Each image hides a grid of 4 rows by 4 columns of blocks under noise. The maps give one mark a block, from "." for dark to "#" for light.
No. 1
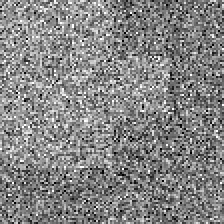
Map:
# # . .
# # # .
# # . .
. . . .
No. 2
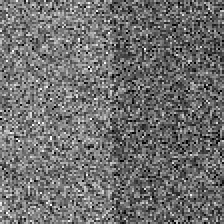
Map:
# # . .
# # . .
# # . .
# # . .
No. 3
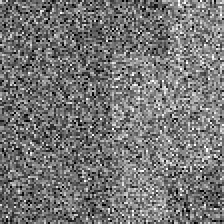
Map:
. . . #
. . # #
. . # #
. . # .
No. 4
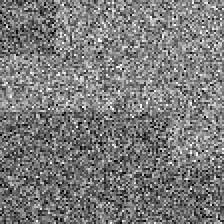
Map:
. # # #
# # # #
. . . #
. . . .
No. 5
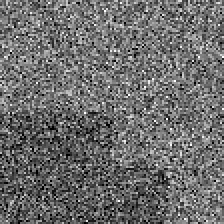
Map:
# # # #
# # # #
. . # #
. . . #
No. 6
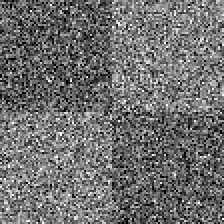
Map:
. . # #
. . # #
# # . .
# # . .
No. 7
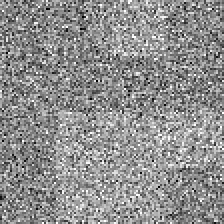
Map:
. . # .
. . . .
. # # #
. # # .
